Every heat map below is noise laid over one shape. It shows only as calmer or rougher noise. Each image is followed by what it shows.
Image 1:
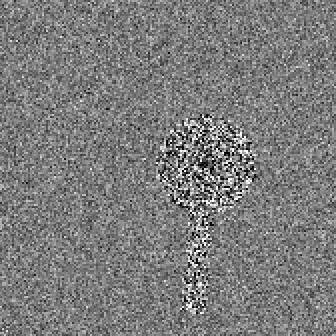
rough lollipop
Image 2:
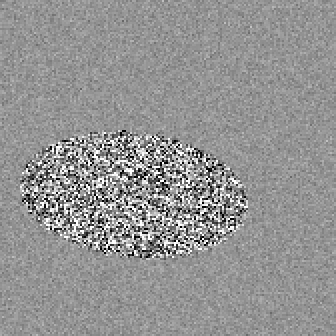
rough ellipse
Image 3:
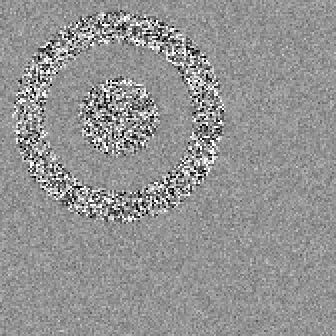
rough bullseye
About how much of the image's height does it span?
two thirds
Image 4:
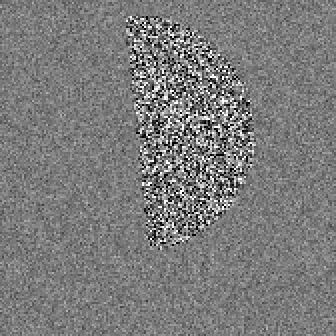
rough half disc
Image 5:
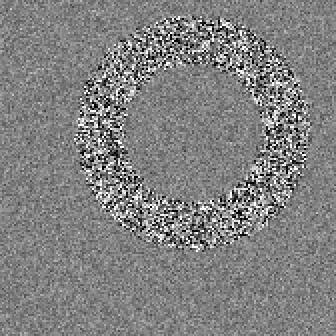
rough ring
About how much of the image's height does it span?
two thirds
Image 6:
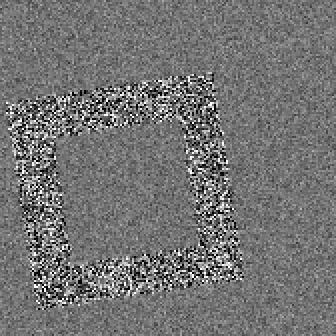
rough square frame
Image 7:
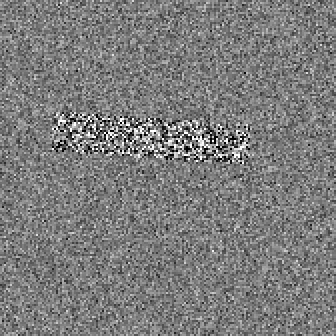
rough bar
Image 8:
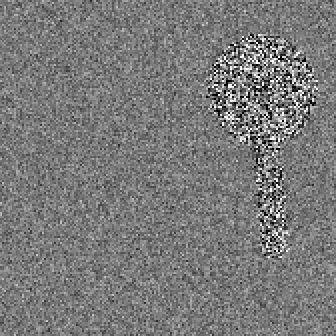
rough lollipop
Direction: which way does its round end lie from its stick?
up
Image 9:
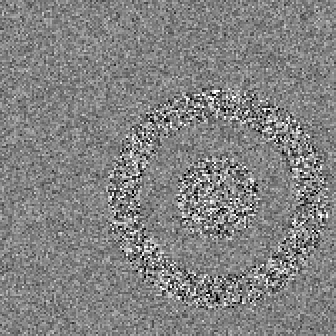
rough bullseye
